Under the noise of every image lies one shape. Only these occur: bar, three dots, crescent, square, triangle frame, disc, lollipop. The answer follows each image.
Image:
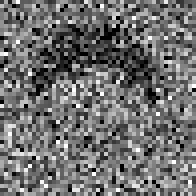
crescent
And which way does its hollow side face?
down
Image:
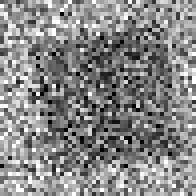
square
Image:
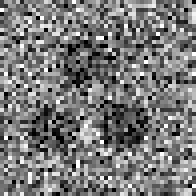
three dots
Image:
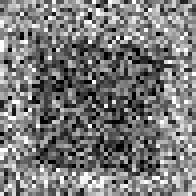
square
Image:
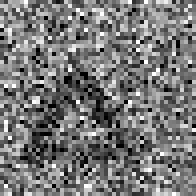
triangle frame
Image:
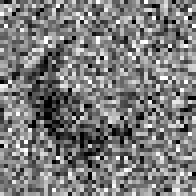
crescent
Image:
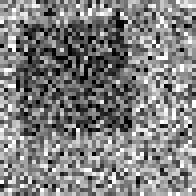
square
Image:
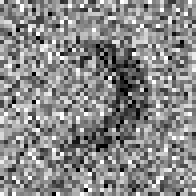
crescent
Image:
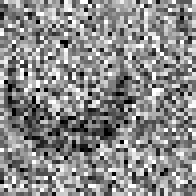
crescent
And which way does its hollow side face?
up
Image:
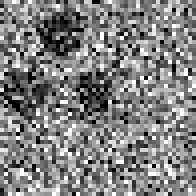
three dots
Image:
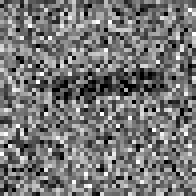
bar
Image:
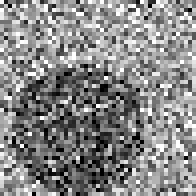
disc
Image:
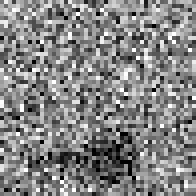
lollipop
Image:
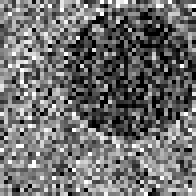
disc
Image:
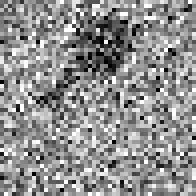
lollipop
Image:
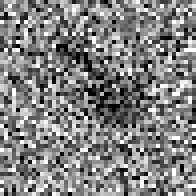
lollipop
